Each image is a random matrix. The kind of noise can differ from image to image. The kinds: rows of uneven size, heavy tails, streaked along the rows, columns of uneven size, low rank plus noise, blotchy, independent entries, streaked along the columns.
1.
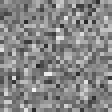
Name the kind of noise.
independent entries
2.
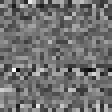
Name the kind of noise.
rows of uneven size
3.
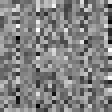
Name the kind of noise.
columns of uneven size
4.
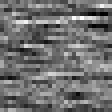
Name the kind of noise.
streaked along the rows
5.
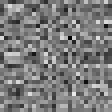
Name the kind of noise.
low rank plus noise
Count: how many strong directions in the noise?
one
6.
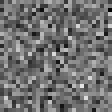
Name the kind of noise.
independent entries
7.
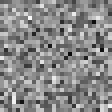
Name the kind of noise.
independent entries
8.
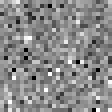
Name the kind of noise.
heavy tails
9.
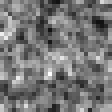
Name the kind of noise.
blotchy
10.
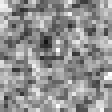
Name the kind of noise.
blotchy
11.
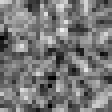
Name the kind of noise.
blotchy
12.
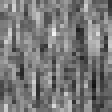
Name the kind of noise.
streaked along the columns
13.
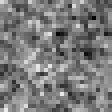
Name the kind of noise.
blotchy
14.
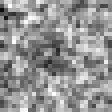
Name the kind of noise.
blotchy
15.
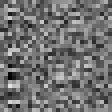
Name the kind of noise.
low rank plus noise
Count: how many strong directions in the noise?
one
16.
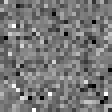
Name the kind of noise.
heavy tails
